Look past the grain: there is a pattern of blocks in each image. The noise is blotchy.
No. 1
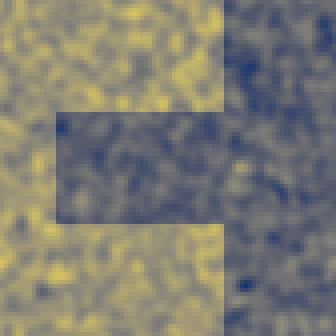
top and bottom mirror each other
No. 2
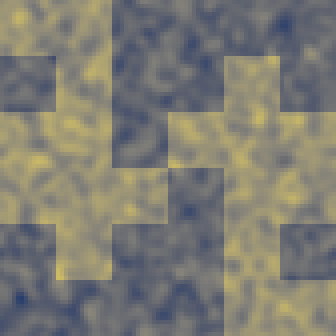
the same after a half turn
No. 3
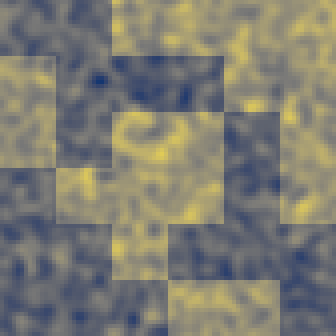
mirrored about the diagonal from the bottom left
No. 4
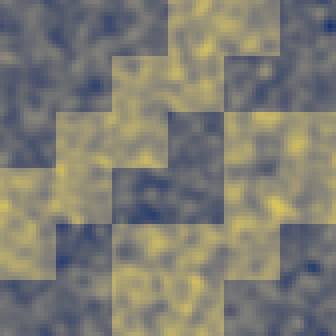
mirrored about the diagonal from the top left
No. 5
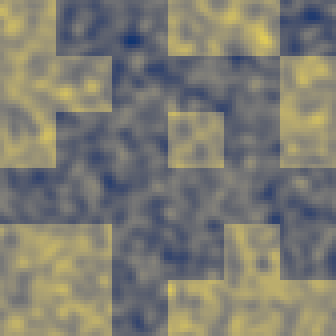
mirrored about the diagonal from the bottom left
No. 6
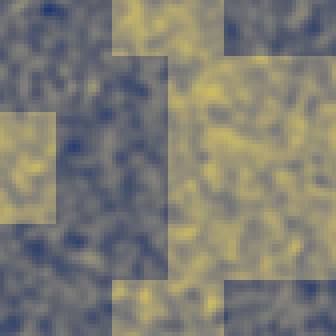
top and bottom mirror each other
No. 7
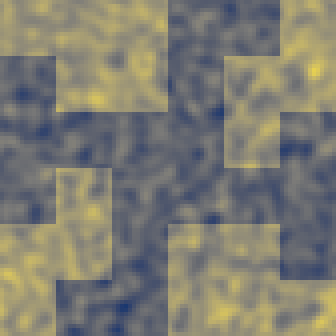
the same after a half turn
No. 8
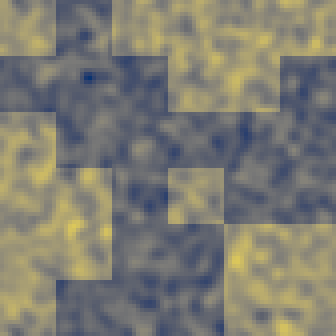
mirrored about the diagonal from the top left
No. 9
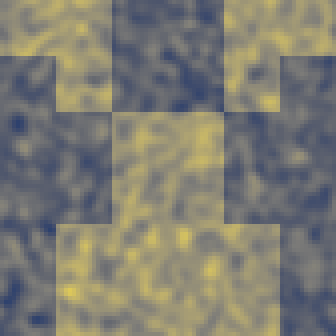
left and right mirror each other
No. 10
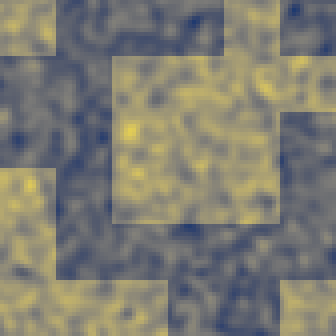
mirrored about the diagonal from the bottom left
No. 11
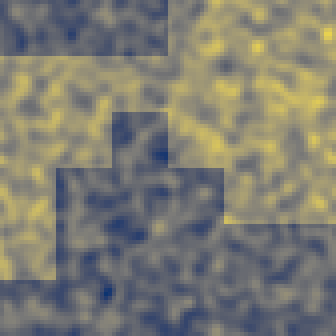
no symmetry
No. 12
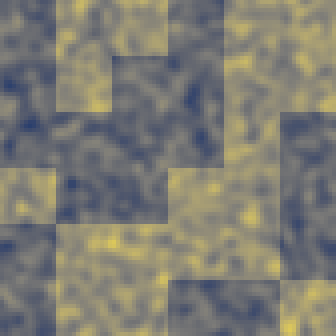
no symmetry
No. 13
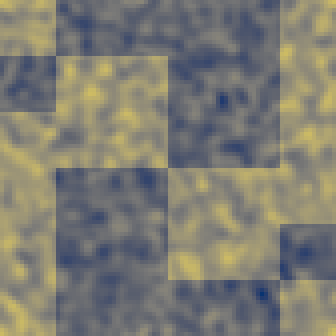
the same after a half turn
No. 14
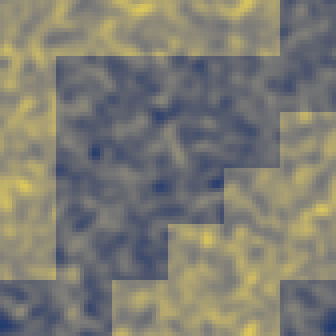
mirrored about the diagonal from the top left
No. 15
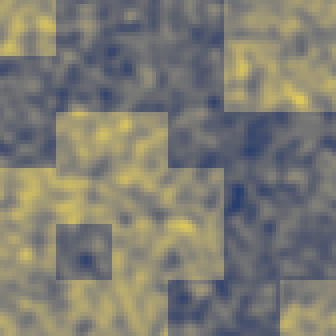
mirrored about the diagonal from the bottom left
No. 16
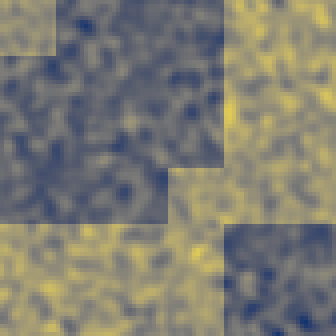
mirrored about the diagonal from the top left
